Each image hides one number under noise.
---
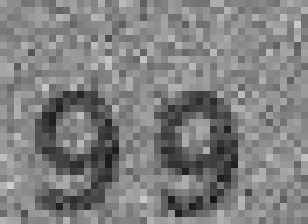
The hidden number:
99
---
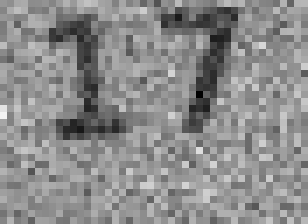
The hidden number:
17
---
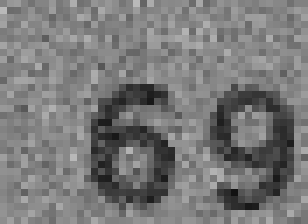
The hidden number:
69
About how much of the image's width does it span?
two thirds
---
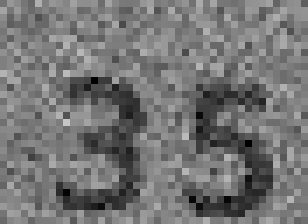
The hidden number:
35
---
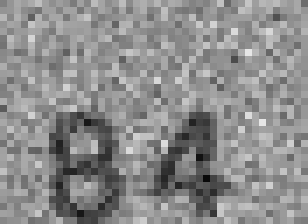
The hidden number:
84
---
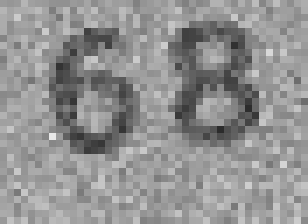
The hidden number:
68
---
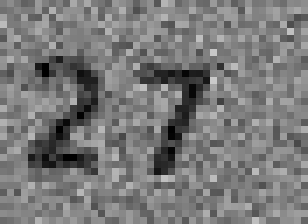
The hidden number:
27
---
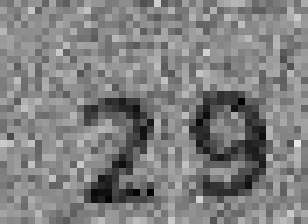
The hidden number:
29
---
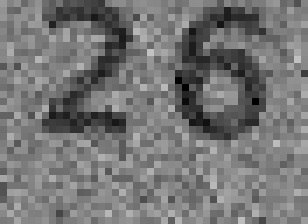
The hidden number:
26
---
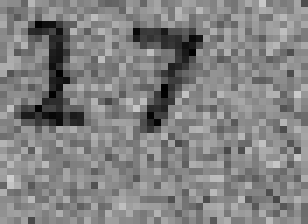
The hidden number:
17
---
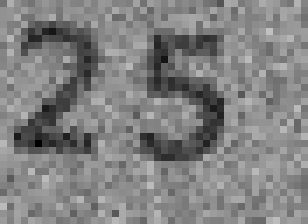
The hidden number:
25
